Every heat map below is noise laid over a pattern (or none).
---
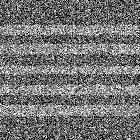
bands of rows
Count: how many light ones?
5
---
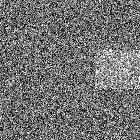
one block
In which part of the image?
middle right
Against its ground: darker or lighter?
lighter
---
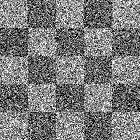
a checkerboard
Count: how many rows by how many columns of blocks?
5 by 5
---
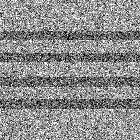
bands of rows
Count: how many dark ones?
4
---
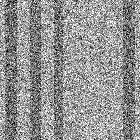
bands of columns
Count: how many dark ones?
4
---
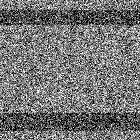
bands of rows
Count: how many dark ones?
2
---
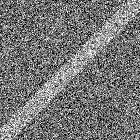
a diagonal band
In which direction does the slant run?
bottom left to top right
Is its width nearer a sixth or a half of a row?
a sixth
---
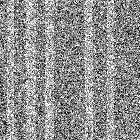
bands of columns
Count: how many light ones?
5
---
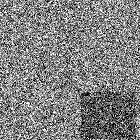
one block
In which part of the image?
bottom right
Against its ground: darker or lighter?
darker
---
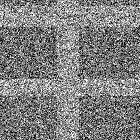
bands of rows crossing bands of columns
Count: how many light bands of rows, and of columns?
2 and 1
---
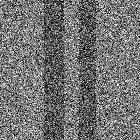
bands of columns
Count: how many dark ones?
2
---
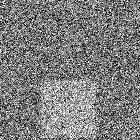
one block
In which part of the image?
bottom middle
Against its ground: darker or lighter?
lighter
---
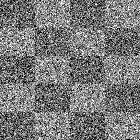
a checkerboard
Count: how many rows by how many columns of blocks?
5 by 4
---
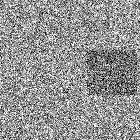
one block
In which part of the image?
middle right
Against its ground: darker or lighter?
darker
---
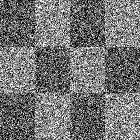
a checkerboard
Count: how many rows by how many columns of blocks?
3 by 4
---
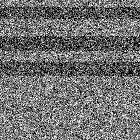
bands of rows
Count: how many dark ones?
3
